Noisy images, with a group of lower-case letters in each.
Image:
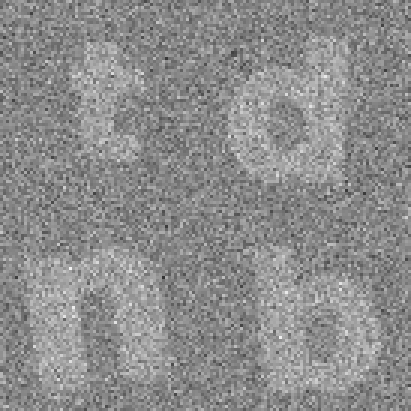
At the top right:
d
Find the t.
top left
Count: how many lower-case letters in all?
4
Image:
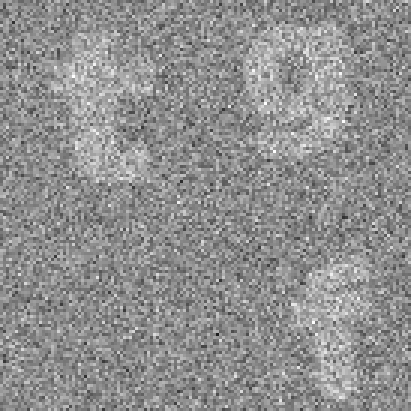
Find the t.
top left
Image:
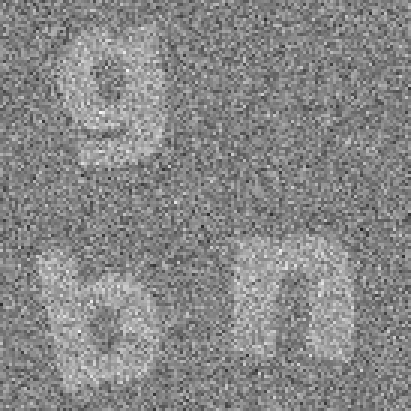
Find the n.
bottom right
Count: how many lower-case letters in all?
3
